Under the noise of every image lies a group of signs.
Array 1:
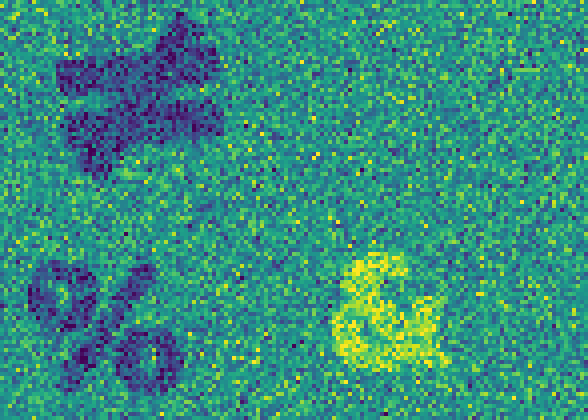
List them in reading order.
top left: dark not-equal sign; bottom left: dark percent sign; bottom right: light ampersand
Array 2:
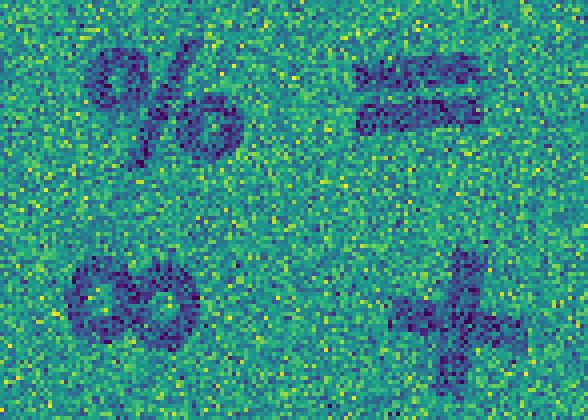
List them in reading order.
top left: dark percent sign; top right: dark equals sign; bottom left: dark infinity sign; bottom right: dark plus sign
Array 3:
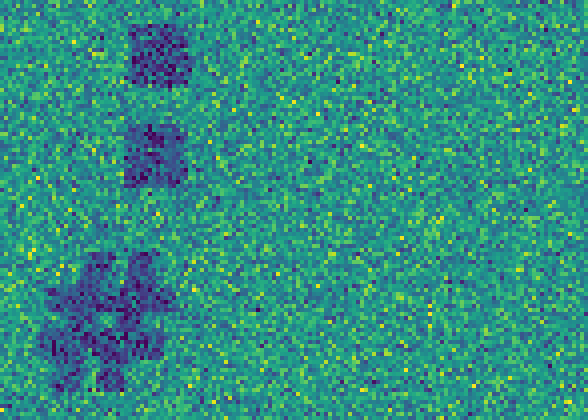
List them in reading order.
top left: dark colon; bottom left: dark hash sign
